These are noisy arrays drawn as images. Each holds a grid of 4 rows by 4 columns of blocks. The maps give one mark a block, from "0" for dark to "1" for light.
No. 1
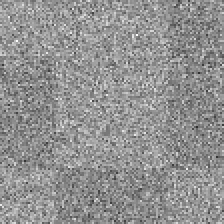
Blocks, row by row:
1 1 1 0
0 1 1 0
0 1 1 0
1 0 0 1
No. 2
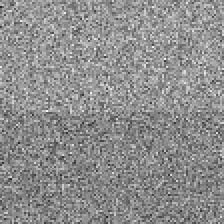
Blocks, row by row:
1 1 1 1
1 1 1 1
0 0 0 0
0 0 0 0
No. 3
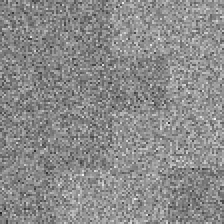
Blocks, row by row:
0 0 1 1
0 0 0 1
0 0 1 1
0 1 1 0
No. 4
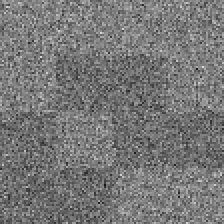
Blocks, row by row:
1 1 1 1
1 0 0 1
0 1 0 0
0 0 1 1
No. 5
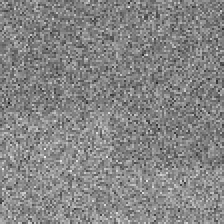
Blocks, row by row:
0 0 0 0
0 0 0 0
1 1 0 0
1 1 1 1
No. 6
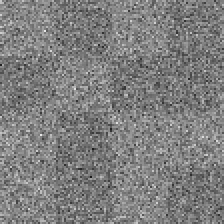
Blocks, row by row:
1 0 1 0
0 1 0 0
1 0 1 1
1 0 1 0
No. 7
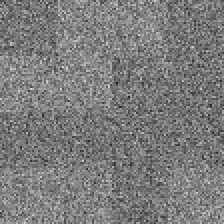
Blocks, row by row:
0 1 1 0
1 1 0 0
0 0 0 0
1 1 0 1
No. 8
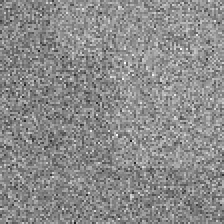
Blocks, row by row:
0 1 1 1
0 0 1 1
0 0 1 1
0 0 0 0
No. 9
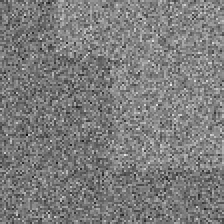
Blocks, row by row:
0 1 1 1
0 0 1 1
0 0 1 1
0 0 0 0
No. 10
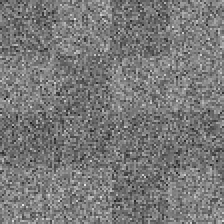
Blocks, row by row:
0 1 0 1
1 0 1 1
0 0 0 0
1 1 0 1
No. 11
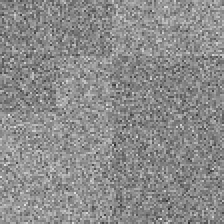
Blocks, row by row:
0 0 1 1
0 1 0 0
1 1 0 0
1 1 0 0
